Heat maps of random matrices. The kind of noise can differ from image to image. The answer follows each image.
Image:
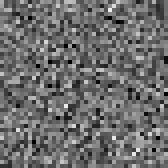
independent entries
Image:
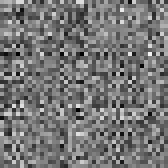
low rank plus noise
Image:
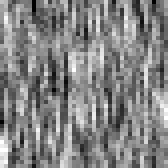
streaked along the columns
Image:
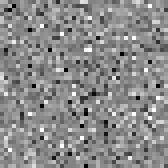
heavy tails
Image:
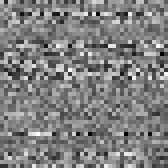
rows of uneven size
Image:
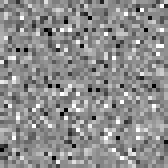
heavy tails
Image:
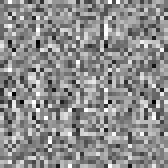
low rank plus noise
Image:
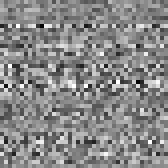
rows of uneven size
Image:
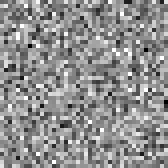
independent entries
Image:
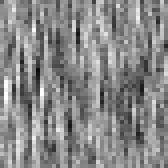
streaked along the columns
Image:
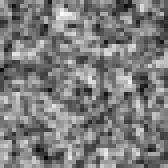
blotchy
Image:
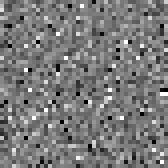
heavy tails
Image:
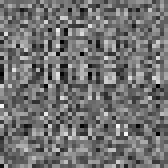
low rank plus noise
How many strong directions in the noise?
one
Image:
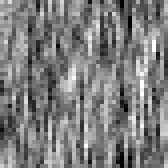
streaked along the columns
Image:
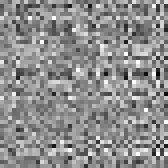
low rank plus noise
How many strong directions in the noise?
one
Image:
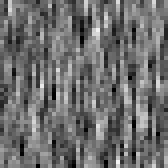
streaked along the columns
